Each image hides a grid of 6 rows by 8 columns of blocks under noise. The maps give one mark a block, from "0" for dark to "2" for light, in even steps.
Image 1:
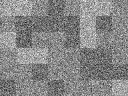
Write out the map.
2 2 1 0 1 2 2 1
1 0 0 0 0 2 0 1
2 0 1 1 0 2 1 1
1 2 2 1 1 0 0 1
1 1 0 1 1 0 0 0
0 1 1 0 1 1 1 2
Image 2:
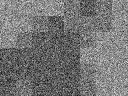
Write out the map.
2 2 2 2 1 0 1 2
2 2 1 0 1 1 1 2
2 1 0 0 0 1 2 2
0 0 0 0 0 2 2 2
0 0 0 0 0 1 2 2
0 1 0 0 0 1 2 2
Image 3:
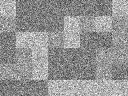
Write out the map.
2 0 0 0 0 0 0 2
1 0 0 0 2 1 2 1
0 2 2 1 2 0 0 1
0 1 2 0 0 0 1 1
1 1 2 0 0 0 1 0
0 0 0 2 2 2 2 2
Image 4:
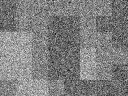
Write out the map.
0 1 1 1 1 1 1 0
0 1 1 0 0 1 0 0
2 2 1 0 0 1 1 0
2 2 1 0 0 2 1 1
2 2 1 0 0 2 1 0
1 2 2 1 0 0 0 0
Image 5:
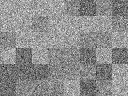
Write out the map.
2 2 2 2 1 0 1 0
2 2 1 2 2 2 2 1
1 2 2 2 2 1 1 2
2 0 2 1 1 0 2 0
0 0 0 1 1 1 0 2
0 1 1 1 2 0 1 2
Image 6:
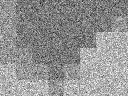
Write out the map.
1 0 0 0 0 0 0 0
1 0 0 0 0 0 0 1
1 0 0 0 0 0 2 2
1 1 0 0 0 2 2 2
2 1 1 0 1 2 2 2
2 2 2 1 2 2 2 2
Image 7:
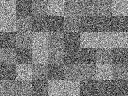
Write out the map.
2 0 1 2 1 1 1 2
2 1 0 0 1 0 0 0
0 1 2 1 0 2 2 2
1 0 2 1 0 0 1 0
0 2 1 0 1 1 2 1
1 1 0 2 2 0 0 0
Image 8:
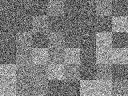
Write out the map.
0 0 0 1 0 0 1 0
0 0 1 0 0 0 0 2
0 1 0 1 0 0 2 0
0 1 2 1 2 0 2 2
2 1 1 2 1 0 1 0
2 1 1 0 0 2 2 1
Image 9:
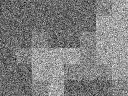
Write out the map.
0 0 0 0 0 0 1 2
0 0 0 0 0 0 2 2
0 0 1 0 0 1 2 2
0 1 2 2 2 1 2 2
0 0 2 2 1 1 1 2
0 0 1 2 0 0 0 1
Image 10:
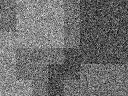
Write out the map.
1 2 2 2 1 0 0 0
1 2 2 2 1 0 0 0
2 2 2 2 1 0 0 0
2 1 1 1 0 0 0 0
2 1 1 0 0 1 1 1
2 2 1 0 1 1 1 1
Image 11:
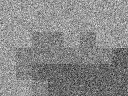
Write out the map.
2 2 2 2 2 2 2 2
2 2 2 2 2 2 2 2
2 2 1 1 2 1 2 2
2 1 1 1 1 1 1 0
2 1 0 0 0 0 0 0
2 2 1 0 0 0 0 0
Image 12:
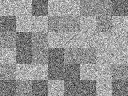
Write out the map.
2 2 0 2 2 1 1 0
0 2 2 1 1 2 1 2
1 0 1 2 2 2 2 2
2 0 1 0 1 1 2 2
1 2 2 0 0 2 2 1
0 1 0 2 0 0 2 0
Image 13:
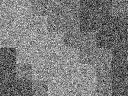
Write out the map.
2 2 1 1 1 0 0 1
2 2 2 1 1 0 0 0
2 2 2 2 1 1 0 0
0 2 2 2 2 1 1 0
0 1 2 2 2 2 1 0
0 0 1 2 2 2 1 0
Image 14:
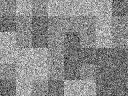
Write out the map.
1 2 1 2 2 2 2 0
0 1 0 1 1 1 2 1
2 1 0 1 0 1 2 1
2 2 2 1 0 0 0 0
1 2 2 1 0 1 0 0
0 2 1 0 2 2 0 0
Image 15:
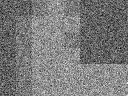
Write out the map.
0 0 1 2 1 0 0 0
0 1 2 2 2 0 0 0
0 1 2 2 1 0 0 0
0 1 2 2 2 0 0 0
0 1 2 2 2 2 2 2
0 1 2 2 2 2 2 2
